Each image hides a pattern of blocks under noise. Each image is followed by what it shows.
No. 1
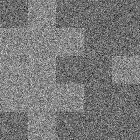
top and bottom mirror each other
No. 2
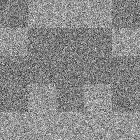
left and right mirror each other
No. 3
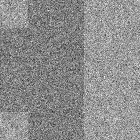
top and bottom mirror each other
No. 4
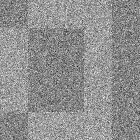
top and bottom mirror each other
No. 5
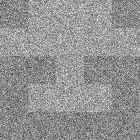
left and right mirror each other
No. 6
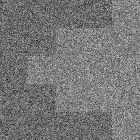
top and bottom mirror each other
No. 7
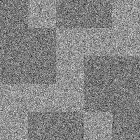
the same after a half turn
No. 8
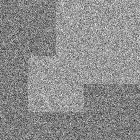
mirrored about the diagonal from the bottom left
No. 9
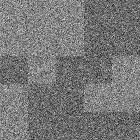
no symmetry
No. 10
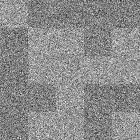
mirrored about the diagonal from the top left
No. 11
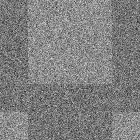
left and right mirror each other
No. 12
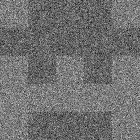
left and right mirror each other
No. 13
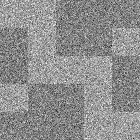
the same after a half turn
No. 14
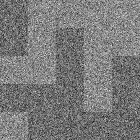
no symmetry
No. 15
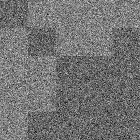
mirrored about the diagonal from the top left
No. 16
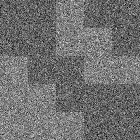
mirrored about the diagonal from the bottom left
